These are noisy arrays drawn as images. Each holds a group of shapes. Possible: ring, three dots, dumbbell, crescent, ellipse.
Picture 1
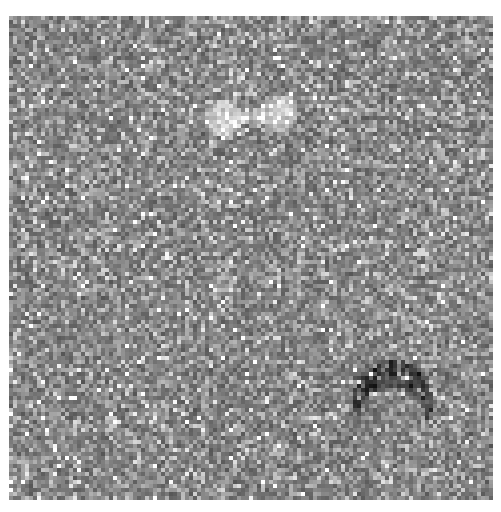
top middle: light dumbbell; bottom right: dark crescent
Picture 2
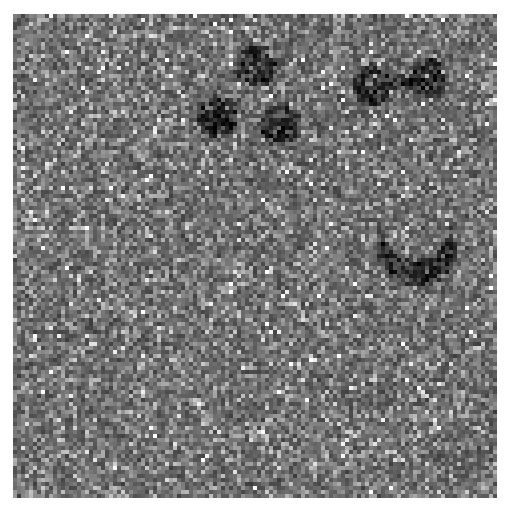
top middle: dark three dots; top right: dark dumbbell; middle right: dark crescent
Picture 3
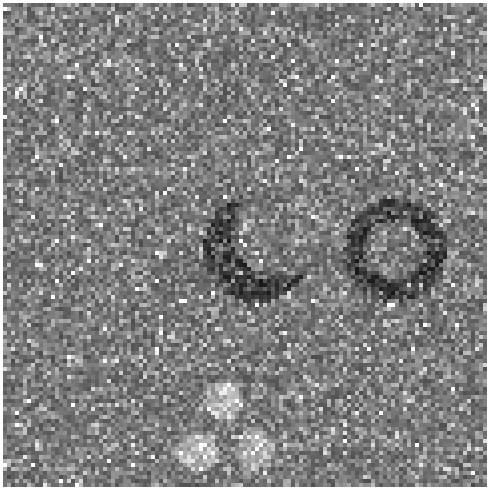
centre: dark crescent; middle right: dark ring; bottom middle: light three dots
